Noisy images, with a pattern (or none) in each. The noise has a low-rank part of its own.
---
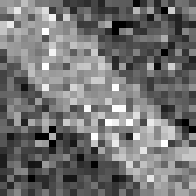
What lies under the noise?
a diagonal band
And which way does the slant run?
top left to bottom right
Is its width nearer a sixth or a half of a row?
a half
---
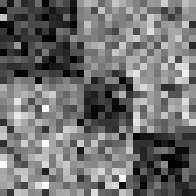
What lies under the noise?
blocks along the diagonal
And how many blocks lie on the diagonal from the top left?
3
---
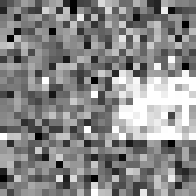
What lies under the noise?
one block
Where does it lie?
middle right
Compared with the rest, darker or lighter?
lighter
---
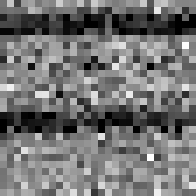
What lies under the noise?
bands of rows
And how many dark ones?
2
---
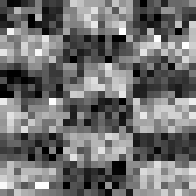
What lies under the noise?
a checkerboard
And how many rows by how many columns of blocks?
6 by 3
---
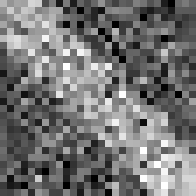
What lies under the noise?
a diagonal band
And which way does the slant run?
top left to bottom right
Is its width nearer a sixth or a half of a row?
a half
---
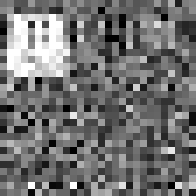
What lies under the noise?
one block
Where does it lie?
top left
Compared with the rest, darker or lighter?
lighter
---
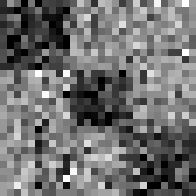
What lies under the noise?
blocks along the diagonal
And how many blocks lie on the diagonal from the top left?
3
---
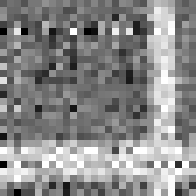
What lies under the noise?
bands of rows crossing bands of columns
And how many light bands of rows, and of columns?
1 and 1
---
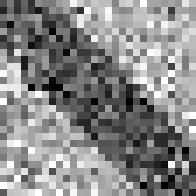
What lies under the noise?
a diagonal band
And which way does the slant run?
top left to bottom right
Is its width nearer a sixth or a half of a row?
a half
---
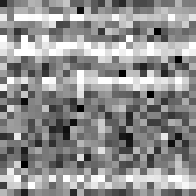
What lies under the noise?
bands of rows
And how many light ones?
4
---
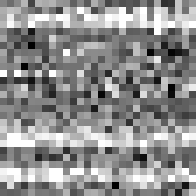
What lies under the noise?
bands of rows
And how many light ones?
3
